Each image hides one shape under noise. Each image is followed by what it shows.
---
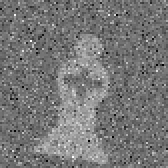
light chess bishop
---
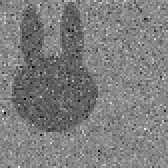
dark rabbit's head
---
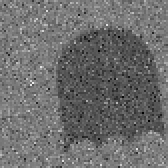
dark ghost
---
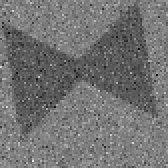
dark bow tie
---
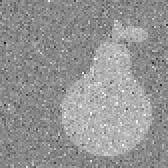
light pear
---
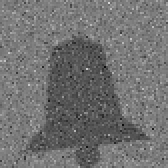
dark bell
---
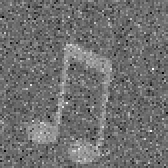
light pair of musical notes
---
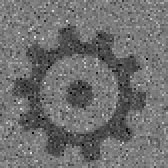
dark gear
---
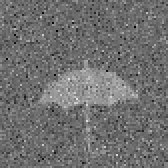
light umbrella
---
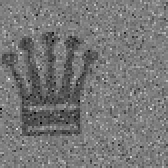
dark chess queen
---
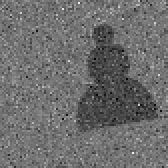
dark chess pawn
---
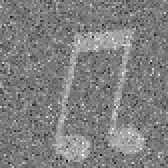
light pair of musical notes
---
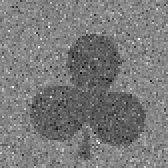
dark club
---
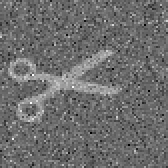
light pair of scissors
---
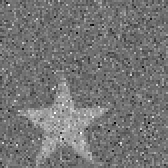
light star
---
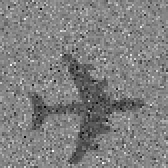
dark airplane
